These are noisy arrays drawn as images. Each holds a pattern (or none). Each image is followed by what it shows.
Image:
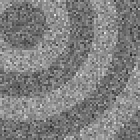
rings round one point
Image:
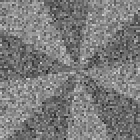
spokes from one point
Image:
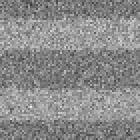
horizontal stripes
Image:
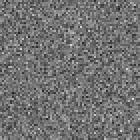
only noise
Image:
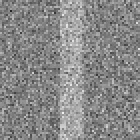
one vertical stripe
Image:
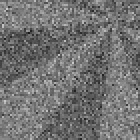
spokes from one point
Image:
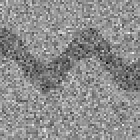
a wavy band
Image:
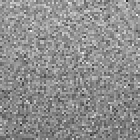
a smooth slope
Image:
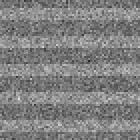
horizontal stripes
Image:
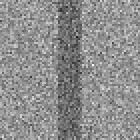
one vertical stripe
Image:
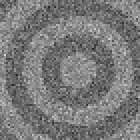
rings round one point
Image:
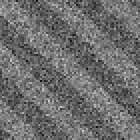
diagonal stripes
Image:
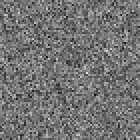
only noise
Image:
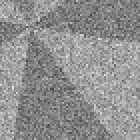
spokes from one point
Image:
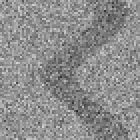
a wavy band
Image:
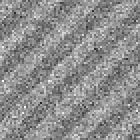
diagonal stripes
